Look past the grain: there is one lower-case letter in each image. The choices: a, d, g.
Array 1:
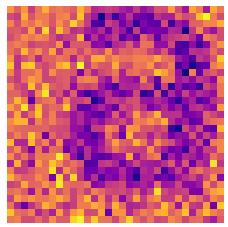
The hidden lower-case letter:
a
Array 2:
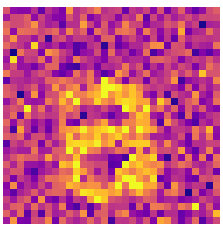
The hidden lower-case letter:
a
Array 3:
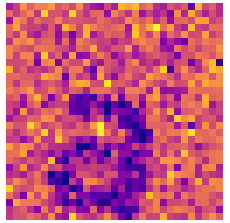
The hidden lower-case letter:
a
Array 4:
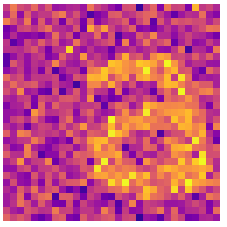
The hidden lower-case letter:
a
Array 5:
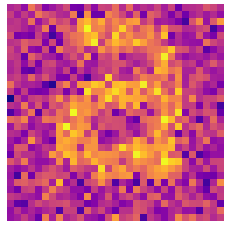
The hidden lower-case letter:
a
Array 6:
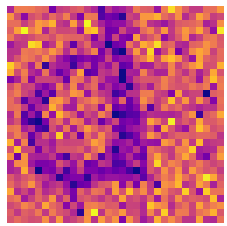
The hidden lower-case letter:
d
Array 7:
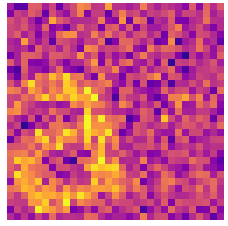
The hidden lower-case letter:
a
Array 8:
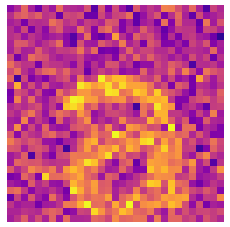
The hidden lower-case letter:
a
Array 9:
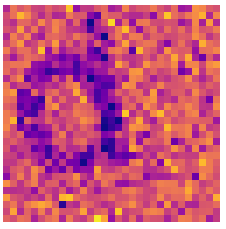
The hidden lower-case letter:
d
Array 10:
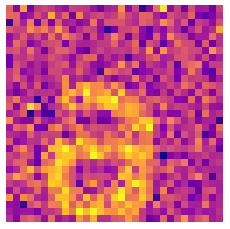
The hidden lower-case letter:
a
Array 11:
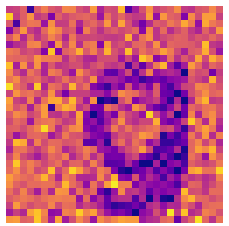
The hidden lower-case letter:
g
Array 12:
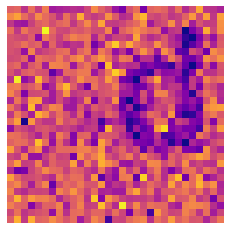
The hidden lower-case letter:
d
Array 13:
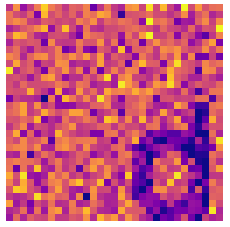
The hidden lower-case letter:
d
